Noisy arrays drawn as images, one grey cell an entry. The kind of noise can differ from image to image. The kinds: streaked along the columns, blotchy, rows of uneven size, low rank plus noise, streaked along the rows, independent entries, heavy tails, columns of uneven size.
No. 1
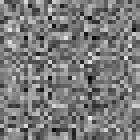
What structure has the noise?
low rank plus noise
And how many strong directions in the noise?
three or four
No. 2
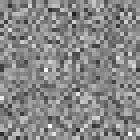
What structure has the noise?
low rank plus noise
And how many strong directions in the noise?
three or four
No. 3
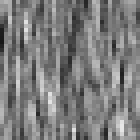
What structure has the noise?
streaked along the columns
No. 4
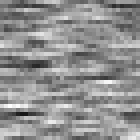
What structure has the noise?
streaked along the rows
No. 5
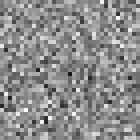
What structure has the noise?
independent entries
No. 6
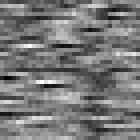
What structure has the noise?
streaked along the rows
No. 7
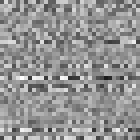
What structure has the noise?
rows of uneven size
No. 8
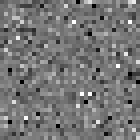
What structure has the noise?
heavy tails
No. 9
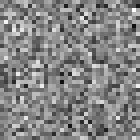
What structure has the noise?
low rank plus noise
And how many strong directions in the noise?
five to eight
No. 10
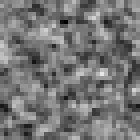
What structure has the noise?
blotchy
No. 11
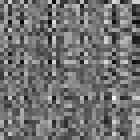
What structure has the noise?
low rank plus noise
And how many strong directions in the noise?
one
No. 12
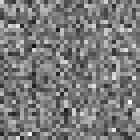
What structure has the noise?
low rank plus noise
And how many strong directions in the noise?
five to eight
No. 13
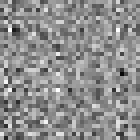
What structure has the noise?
low rank plus noise
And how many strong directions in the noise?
three or four
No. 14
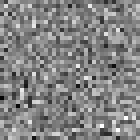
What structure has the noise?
independent entries
